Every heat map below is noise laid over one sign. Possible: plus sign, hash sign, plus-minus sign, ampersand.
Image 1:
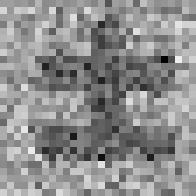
plus-minus sign
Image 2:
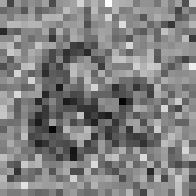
ampersand
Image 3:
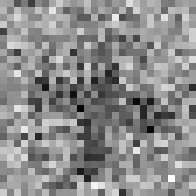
plus sign
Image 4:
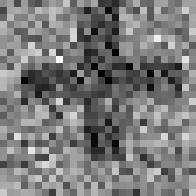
plus sign
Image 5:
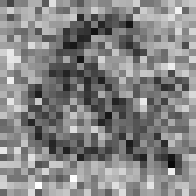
ampersand
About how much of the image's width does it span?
nearly all
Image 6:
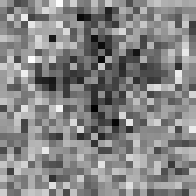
plus sign
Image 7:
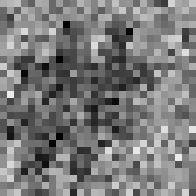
hash sign
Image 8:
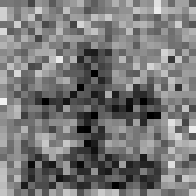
plus-minus sign
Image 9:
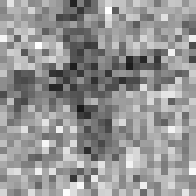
plus sign
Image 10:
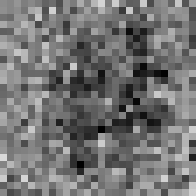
hash sign
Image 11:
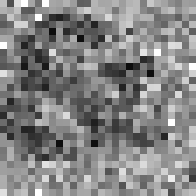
ampersand
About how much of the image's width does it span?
nearly all
